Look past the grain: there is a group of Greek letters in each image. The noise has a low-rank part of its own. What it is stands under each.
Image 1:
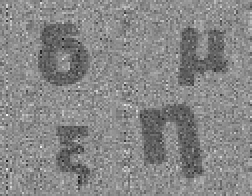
top left: delta; top right: mu; bottom left: xi; bottom right: eta
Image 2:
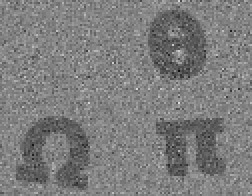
top right: theta; bottom left: omega; bottom right: pi
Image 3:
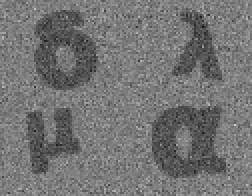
top left: delta; top right: lambda; bottom left: mu; bottom right: alpha
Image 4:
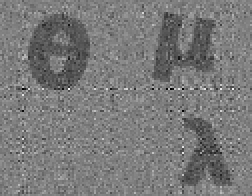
top left: theta; top right: mu; bottom right: lambda
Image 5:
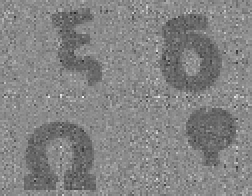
top left: xi; top right: delta; bottom left: omega; bottom right: phi
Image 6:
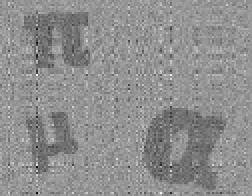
top left: pi; bottom left: mu; bottom right: alpha
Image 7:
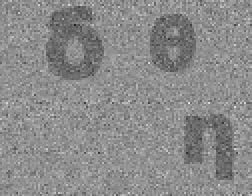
top left: delta; top right: theta; bottom right: eta
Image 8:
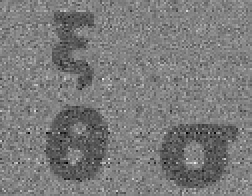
top left: xi; bottom left: theta; bottom right: sigma
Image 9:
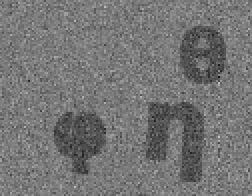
top right: theta; bottom left: phi; bottom right: eta
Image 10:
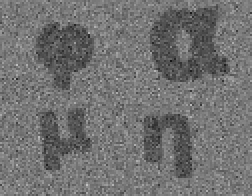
top left: phi; top right: alpha; bottom left: mu; bottom right: eta
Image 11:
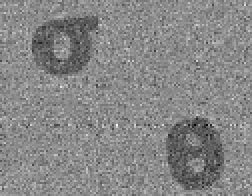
top left: sigma; bottom right: theta
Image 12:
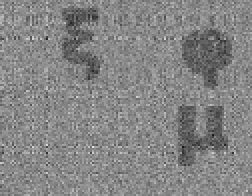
top left: xi; top right: phi; bottom right: mu
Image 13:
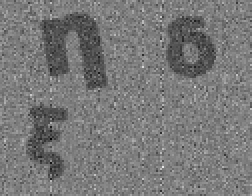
top left: eta; top right: delta; bottom left: xi
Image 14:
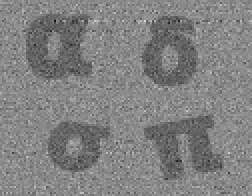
top left: alpha; top right: delta; bottom left: sigma; bottom right: pi
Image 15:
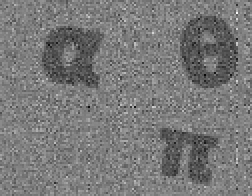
top left: alpha; top right: theta; bottom right: pi
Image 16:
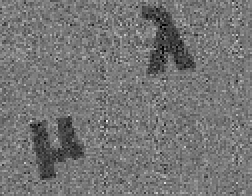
top right: lambda; bottom left: mu
